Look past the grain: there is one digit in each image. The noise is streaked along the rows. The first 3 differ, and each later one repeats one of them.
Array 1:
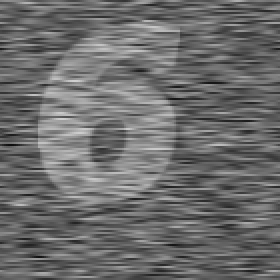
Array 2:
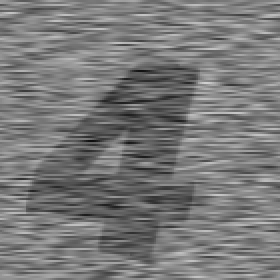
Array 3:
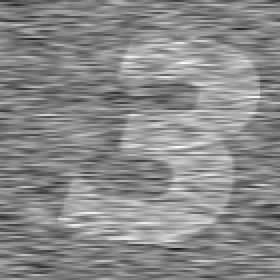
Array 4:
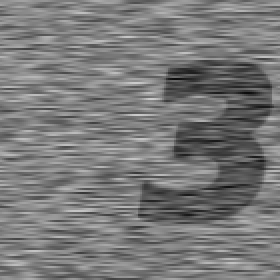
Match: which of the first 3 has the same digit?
3
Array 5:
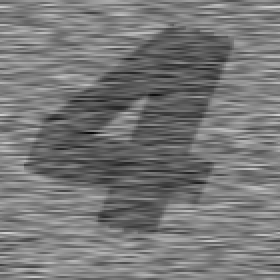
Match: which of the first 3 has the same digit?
2
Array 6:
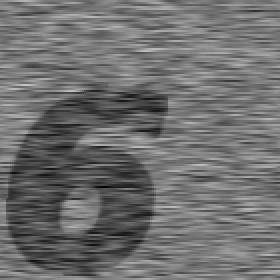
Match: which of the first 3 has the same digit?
1
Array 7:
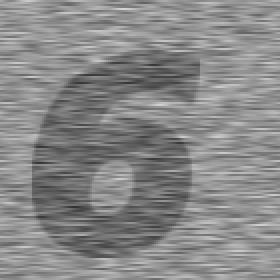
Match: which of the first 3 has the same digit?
1
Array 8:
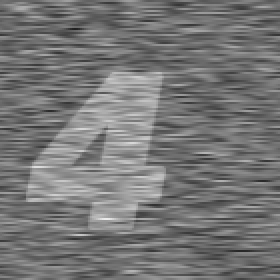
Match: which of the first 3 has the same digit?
2
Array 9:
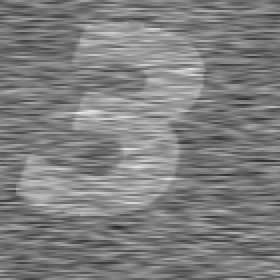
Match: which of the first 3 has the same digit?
3
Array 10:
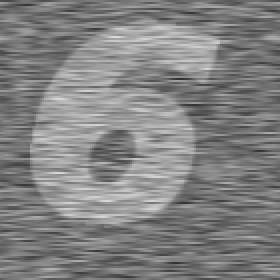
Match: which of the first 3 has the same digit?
1
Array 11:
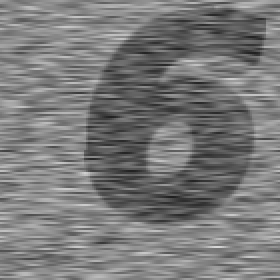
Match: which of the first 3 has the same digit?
1
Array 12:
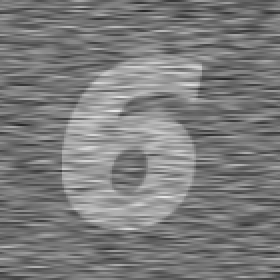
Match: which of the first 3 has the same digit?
1
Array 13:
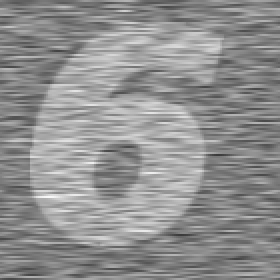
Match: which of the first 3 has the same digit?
1
